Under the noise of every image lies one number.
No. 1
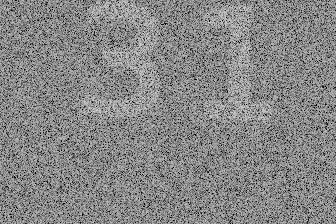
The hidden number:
31
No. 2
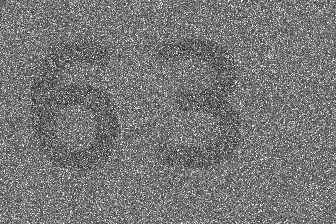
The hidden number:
63
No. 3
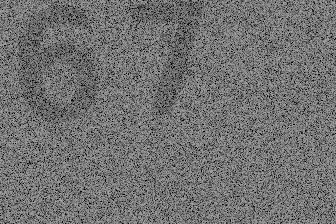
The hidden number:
67
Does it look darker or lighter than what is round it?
darker
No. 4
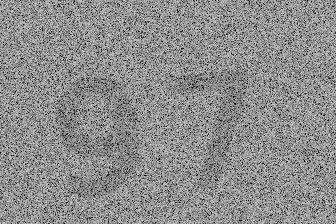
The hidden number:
97
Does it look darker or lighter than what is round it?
darker
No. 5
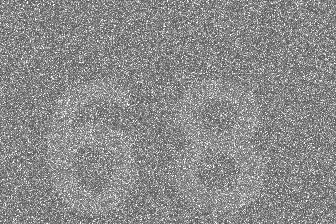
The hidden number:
68
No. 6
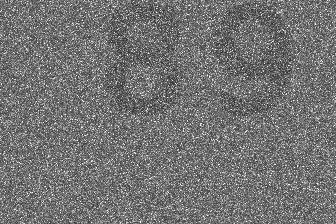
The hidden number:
89
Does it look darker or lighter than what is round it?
darker
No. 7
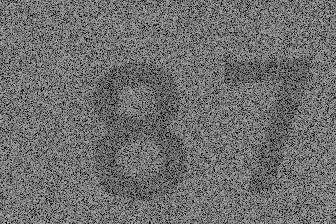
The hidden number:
87
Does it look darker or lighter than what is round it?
darker
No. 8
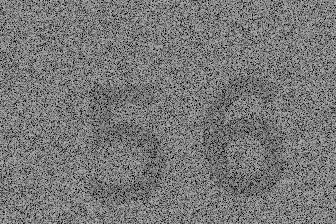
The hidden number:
56
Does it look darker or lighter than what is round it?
darker
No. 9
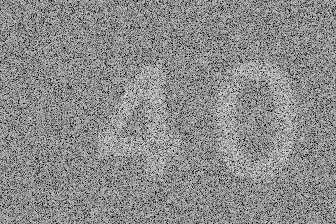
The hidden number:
40
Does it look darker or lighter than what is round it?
lighter
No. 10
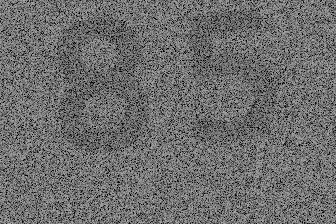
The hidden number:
85
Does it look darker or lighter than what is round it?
darker
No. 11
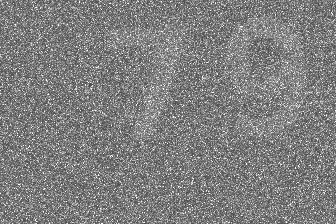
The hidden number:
79
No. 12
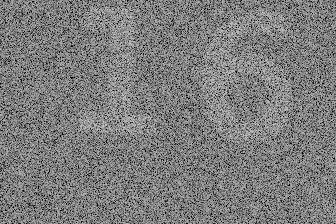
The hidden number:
16
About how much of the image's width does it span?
two thirds
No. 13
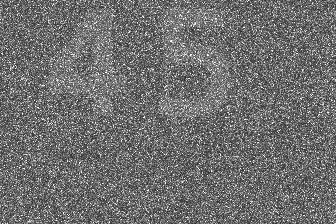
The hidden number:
45
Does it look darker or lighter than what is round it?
lighter
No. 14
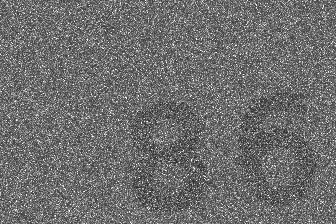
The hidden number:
86
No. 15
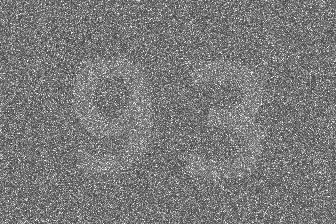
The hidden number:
93
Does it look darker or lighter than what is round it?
lighter
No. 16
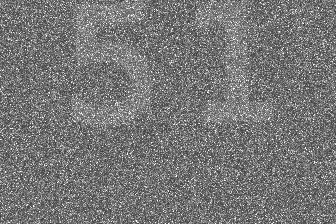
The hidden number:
51
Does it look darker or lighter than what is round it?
lighter
